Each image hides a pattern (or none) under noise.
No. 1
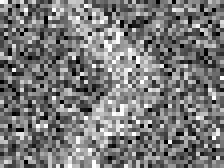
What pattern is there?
a wavy band
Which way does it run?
top to bottom
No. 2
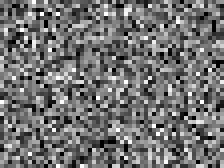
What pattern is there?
only noise
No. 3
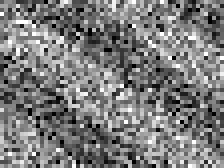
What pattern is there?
diagonal stripes
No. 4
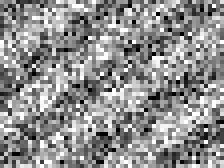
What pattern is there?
diagonal stripes
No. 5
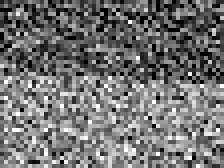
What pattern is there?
a sharp edge
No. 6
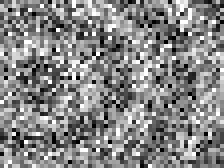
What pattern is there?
rings round one point
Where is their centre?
middle left
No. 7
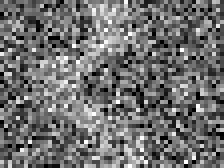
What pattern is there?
a wavy band
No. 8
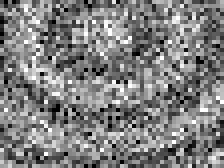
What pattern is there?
rings round one point
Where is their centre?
top middle
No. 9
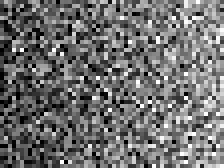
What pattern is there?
a smooth slope
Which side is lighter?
right
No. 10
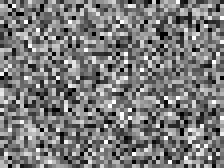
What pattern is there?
only noise
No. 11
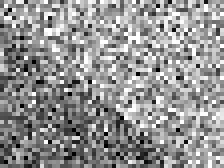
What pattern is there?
a sharp edge
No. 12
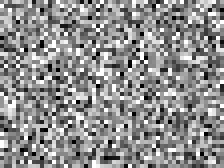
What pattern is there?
only noise
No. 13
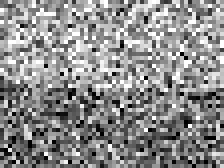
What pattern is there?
a sharp edge
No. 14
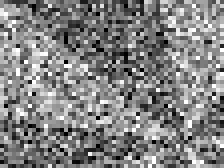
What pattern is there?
spokes from one point
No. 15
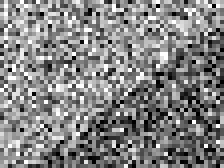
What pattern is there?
a sharp edge
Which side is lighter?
top left
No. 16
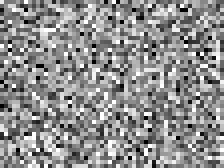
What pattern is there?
only noise
